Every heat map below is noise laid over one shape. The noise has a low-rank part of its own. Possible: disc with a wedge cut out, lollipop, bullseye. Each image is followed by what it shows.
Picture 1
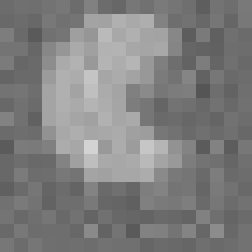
disc with a wedge cut out
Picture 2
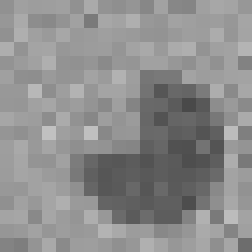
disc with a wedge cut out
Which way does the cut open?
up and left
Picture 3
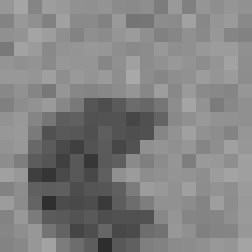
disc with a wedge cut out
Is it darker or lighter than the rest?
darker
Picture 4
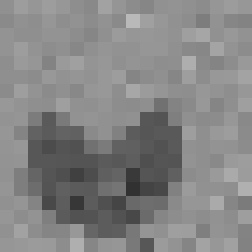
disc with a wedge cut out
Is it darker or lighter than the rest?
darker
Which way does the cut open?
up
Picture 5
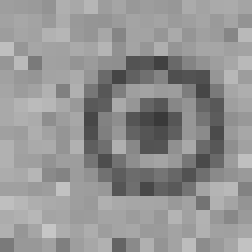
bullseye
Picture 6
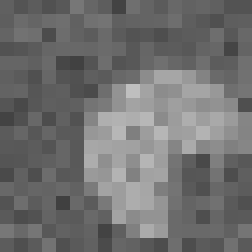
disc with a wedge cut out
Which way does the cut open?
down and right
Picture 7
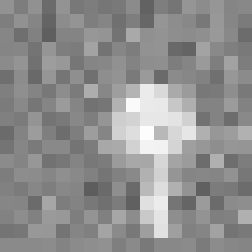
lollipop
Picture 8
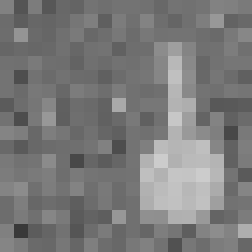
lollipop
